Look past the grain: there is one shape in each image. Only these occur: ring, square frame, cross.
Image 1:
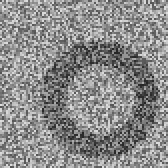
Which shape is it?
ring
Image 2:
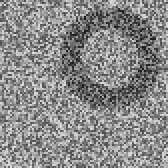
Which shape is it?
ring
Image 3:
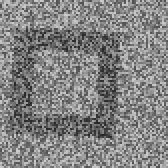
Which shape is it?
square frame
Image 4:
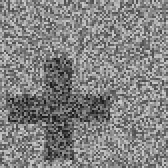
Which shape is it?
cross
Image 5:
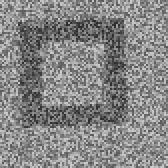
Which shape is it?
square frame
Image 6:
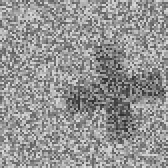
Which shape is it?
cross
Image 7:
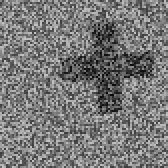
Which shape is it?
cross
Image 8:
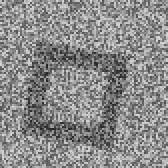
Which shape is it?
square frame
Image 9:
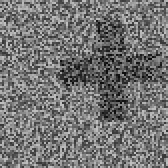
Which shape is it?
cross
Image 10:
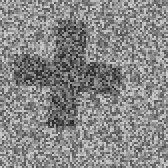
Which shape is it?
cross
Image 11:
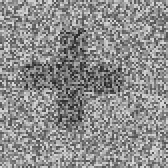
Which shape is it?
cross
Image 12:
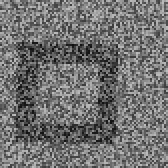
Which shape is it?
square frame
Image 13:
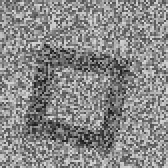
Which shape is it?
square frame
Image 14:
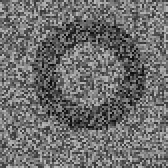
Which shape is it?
ring
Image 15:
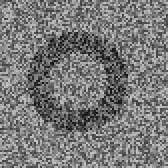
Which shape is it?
ring
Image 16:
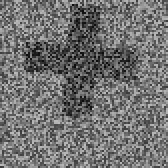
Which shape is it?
cross
